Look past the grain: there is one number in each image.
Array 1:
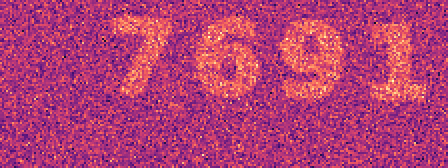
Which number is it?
7691
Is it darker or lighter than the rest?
lighter
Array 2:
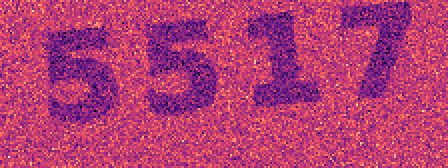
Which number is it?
5517
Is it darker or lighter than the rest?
darker
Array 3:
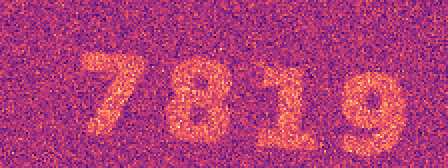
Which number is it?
7819
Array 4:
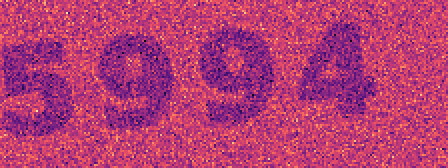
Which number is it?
5994
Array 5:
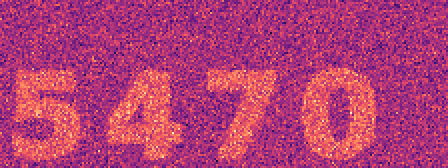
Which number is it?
5470
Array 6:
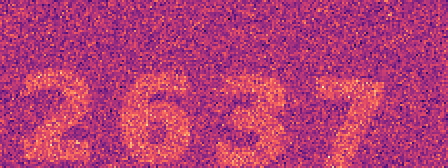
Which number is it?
2637
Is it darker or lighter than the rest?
lighter
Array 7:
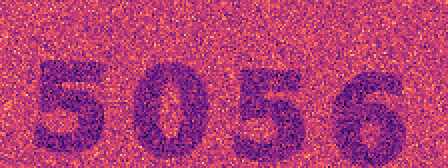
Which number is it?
5056
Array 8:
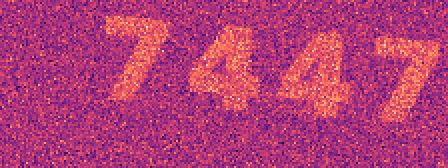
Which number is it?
7447
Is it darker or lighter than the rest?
lighter
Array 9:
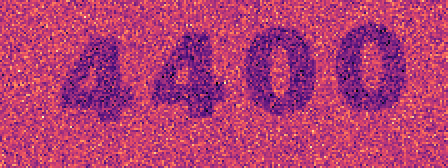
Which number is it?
4400
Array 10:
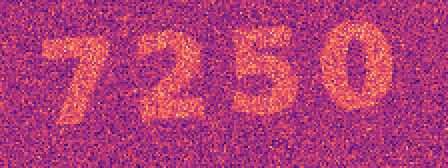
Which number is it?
7250
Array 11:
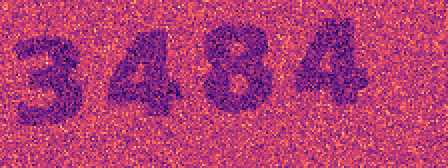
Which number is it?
3484
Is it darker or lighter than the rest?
darker
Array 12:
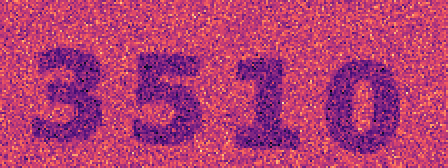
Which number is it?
3510
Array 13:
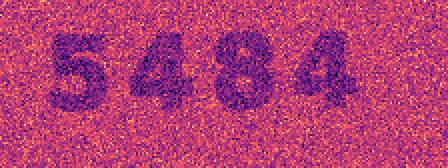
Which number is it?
5484
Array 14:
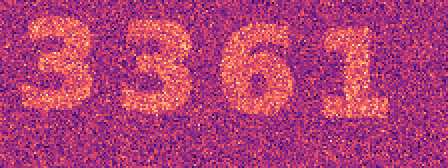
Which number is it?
3361
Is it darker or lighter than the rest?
lighter
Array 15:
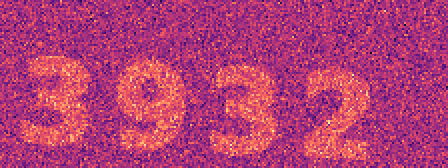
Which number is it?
3932
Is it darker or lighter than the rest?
lighter
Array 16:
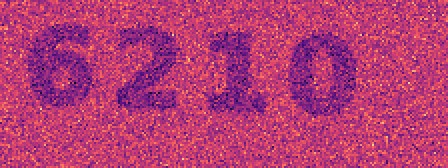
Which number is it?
6210
